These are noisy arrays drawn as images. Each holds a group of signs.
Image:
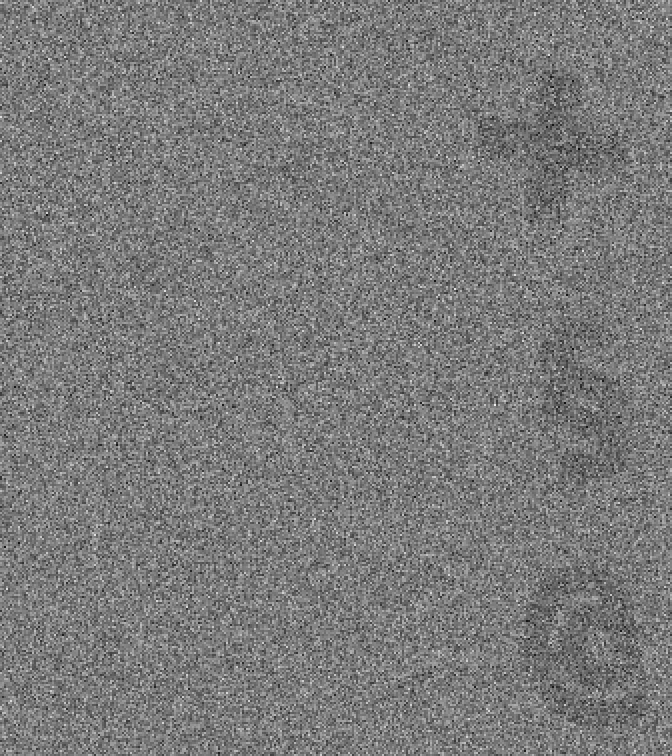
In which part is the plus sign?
top right
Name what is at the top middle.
nothing
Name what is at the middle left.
nothing
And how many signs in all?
3
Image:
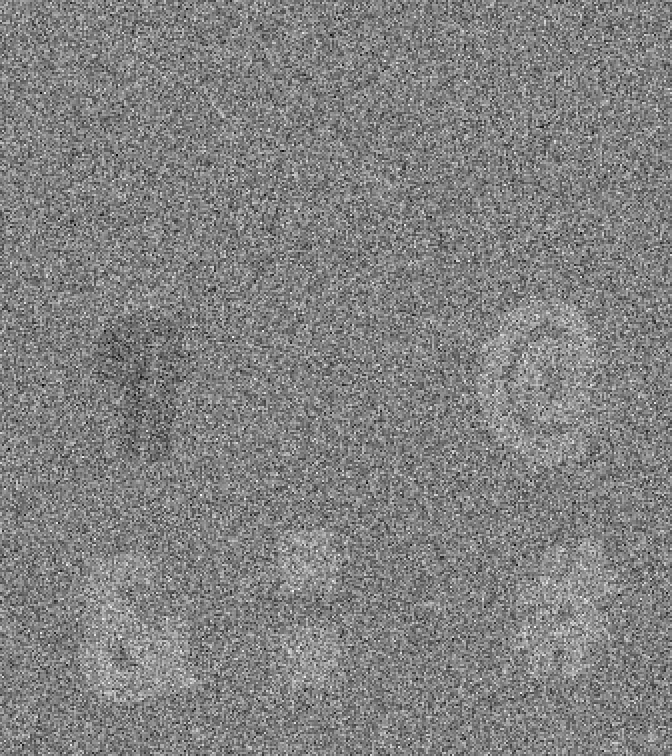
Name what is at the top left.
nothing
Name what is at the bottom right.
hash sign
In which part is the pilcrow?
middle left
